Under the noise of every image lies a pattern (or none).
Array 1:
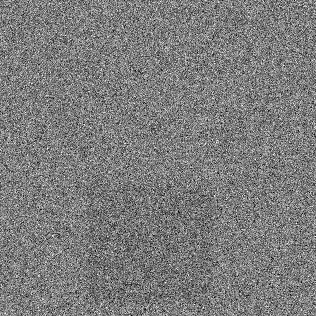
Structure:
one block
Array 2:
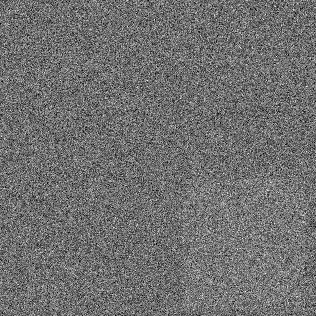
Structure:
one block
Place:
bottom right
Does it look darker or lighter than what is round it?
lighter
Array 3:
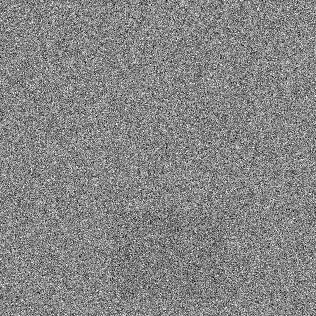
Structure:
one block
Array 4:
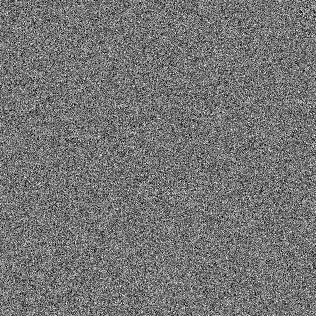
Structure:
only noise
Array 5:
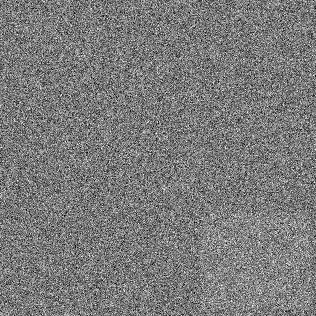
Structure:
one block
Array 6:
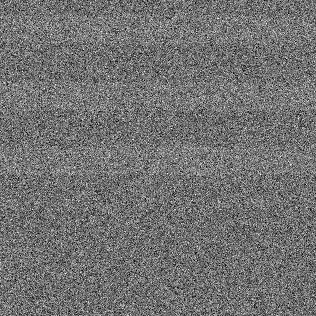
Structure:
bands of rows
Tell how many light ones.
3
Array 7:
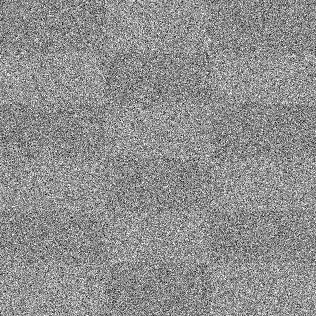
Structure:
a checkerboard
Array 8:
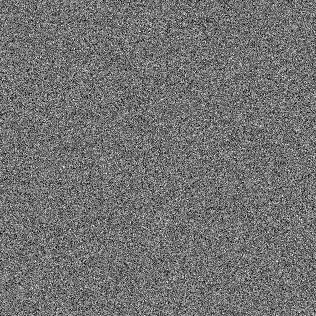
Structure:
only noise
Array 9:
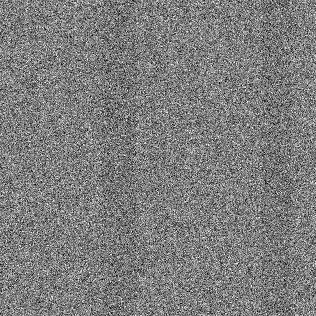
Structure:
bands of columns
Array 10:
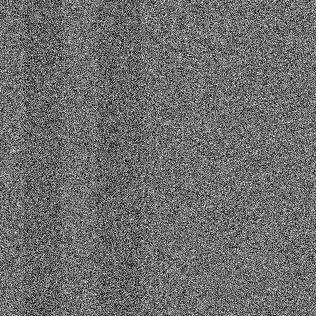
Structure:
bands of columns
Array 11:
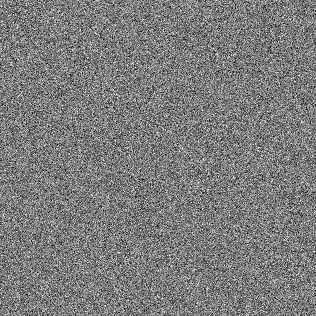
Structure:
only noise
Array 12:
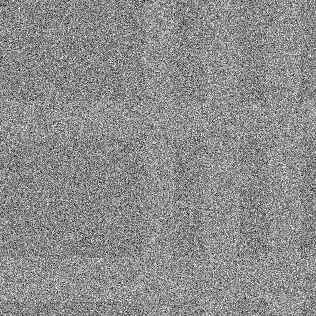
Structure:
bands of rows crossing bands of columns
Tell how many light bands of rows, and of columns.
2 and 3
